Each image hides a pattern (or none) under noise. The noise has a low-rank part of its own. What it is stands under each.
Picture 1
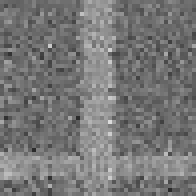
bands of rows crossing bands of columns
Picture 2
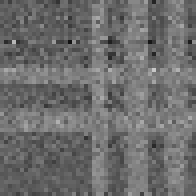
bands of rows crossing bands of columns
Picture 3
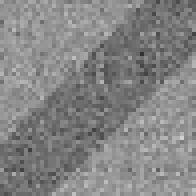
a diagonal band
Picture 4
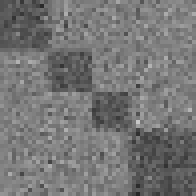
blocks along the diagonal
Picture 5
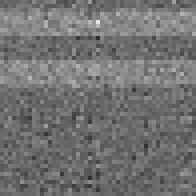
bands of rows
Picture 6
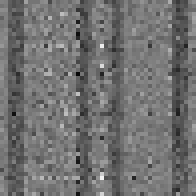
bands of columns
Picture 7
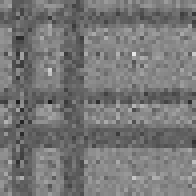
bands of rows crossing bands of columns
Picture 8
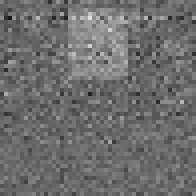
one block
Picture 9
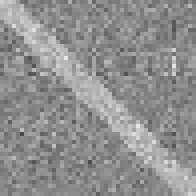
a diagonal band
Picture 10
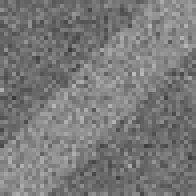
a diagonal band
